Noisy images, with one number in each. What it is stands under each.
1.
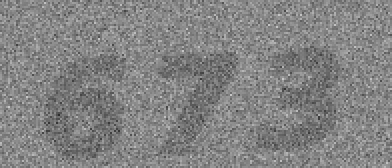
673
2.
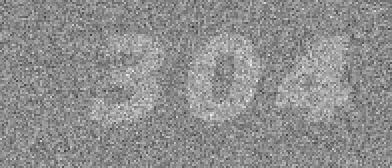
304
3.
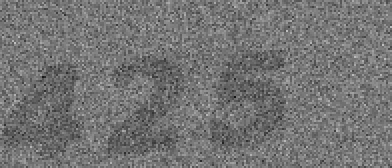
425
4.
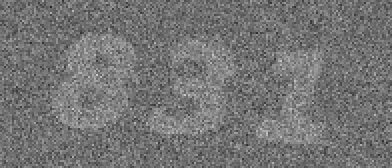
831
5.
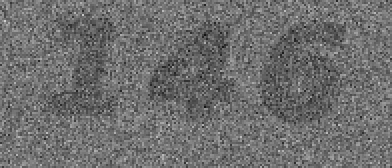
146
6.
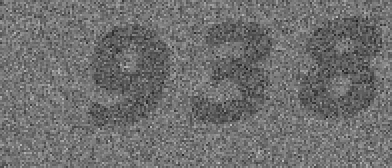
938
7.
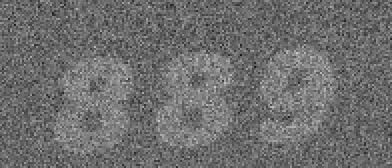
889
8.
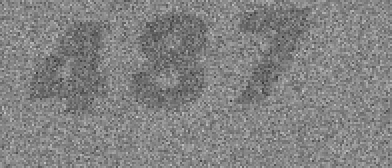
487
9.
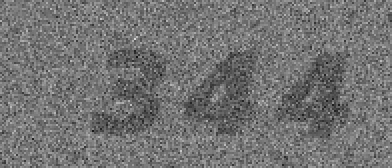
344
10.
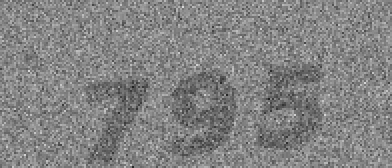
795
